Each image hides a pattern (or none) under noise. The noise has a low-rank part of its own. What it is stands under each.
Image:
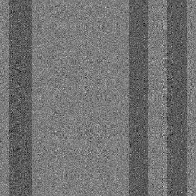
bands of columns
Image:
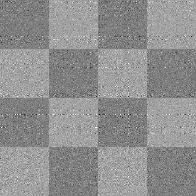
a checkerboard
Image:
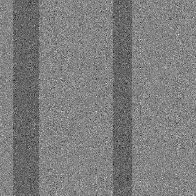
bands of columns
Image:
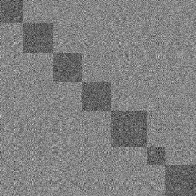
blocks along the diagonal
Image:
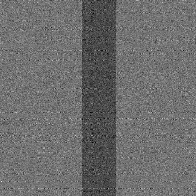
one band of columns
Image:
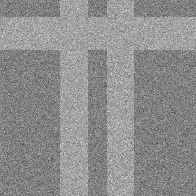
bands of rows crossing bands of columns
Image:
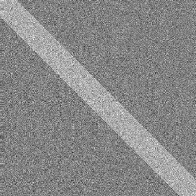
a diagonal band
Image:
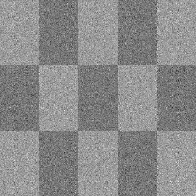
a checkerboard
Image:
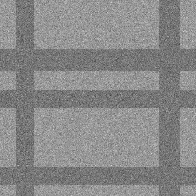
bands of rows crossing bands of columns
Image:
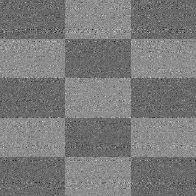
a checkerboard
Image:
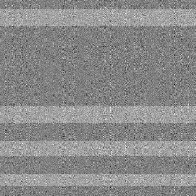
bands of rows
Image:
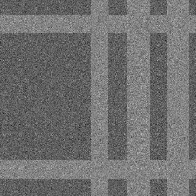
bands of rows crossing bands of columns
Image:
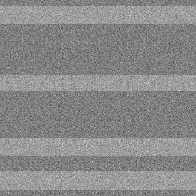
bands of rows
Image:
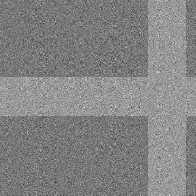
bands of rows crossing bands of columns
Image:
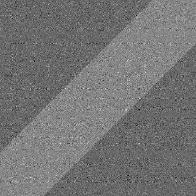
a diagonal band
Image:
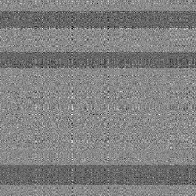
bands of rows
